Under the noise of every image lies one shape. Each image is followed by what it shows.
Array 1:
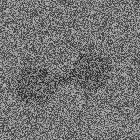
dumbbell
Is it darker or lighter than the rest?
darker
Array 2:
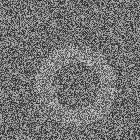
ring
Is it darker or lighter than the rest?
lighter
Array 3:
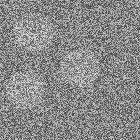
three dots
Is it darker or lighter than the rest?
lighter
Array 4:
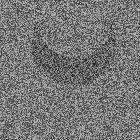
crescent
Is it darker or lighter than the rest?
darker
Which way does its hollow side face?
up
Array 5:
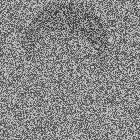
crescent
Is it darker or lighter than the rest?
darker
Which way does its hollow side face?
down
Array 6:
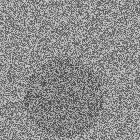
disc
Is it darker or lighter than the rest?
darker
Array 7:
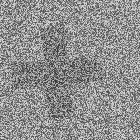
cross
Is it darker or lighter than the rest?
darker
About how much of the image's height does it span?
two thirds
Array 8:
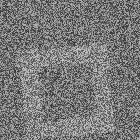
square frame
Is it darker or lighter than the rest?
lighter
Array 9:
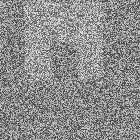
square with a notch
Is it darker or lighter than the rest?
lighter
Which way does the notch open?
down
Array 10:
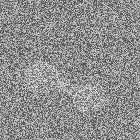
dumbbell
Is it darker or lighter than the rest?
lighter
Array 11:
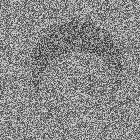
crescent
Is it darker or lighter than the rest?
darker
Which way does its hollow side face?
down
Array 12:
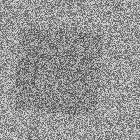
square
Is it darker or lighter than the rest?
darker
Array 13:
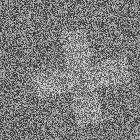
cross
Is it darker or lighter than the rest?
lighter
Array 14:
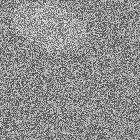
ellipse
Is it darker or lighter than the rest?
lighter
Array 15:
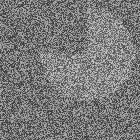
disc with a wedge cut out
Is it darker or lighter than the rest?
lighter
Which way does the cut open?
up and left
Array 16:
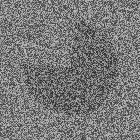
disc with a wedge cut out
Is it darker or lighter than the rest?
darker
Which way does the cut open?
up and left
